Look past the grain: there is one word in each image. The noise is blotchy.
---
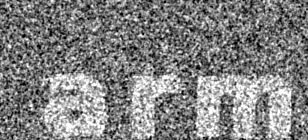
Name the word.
arm
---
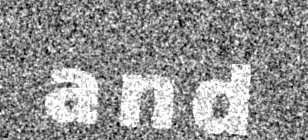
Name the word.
and
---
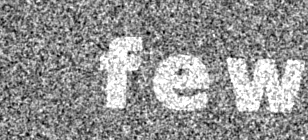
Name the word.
few
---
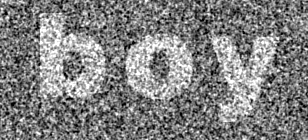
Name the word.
boy
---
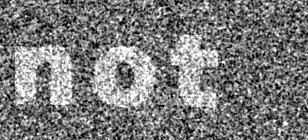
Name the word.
not
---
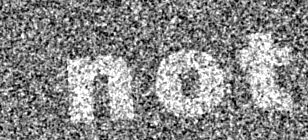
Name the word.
not
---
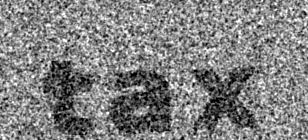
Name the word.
tax
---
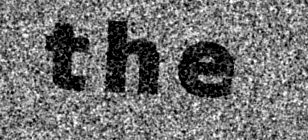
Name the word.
the
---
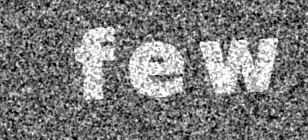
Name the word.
few
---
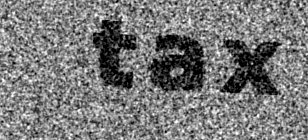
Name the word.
tax
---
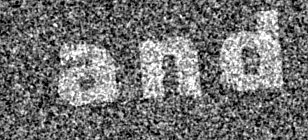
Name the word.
and
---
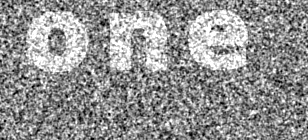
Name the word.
one
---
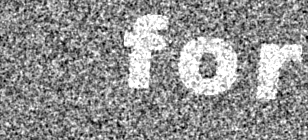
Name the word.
for
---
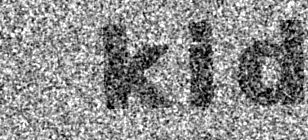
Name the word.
kid
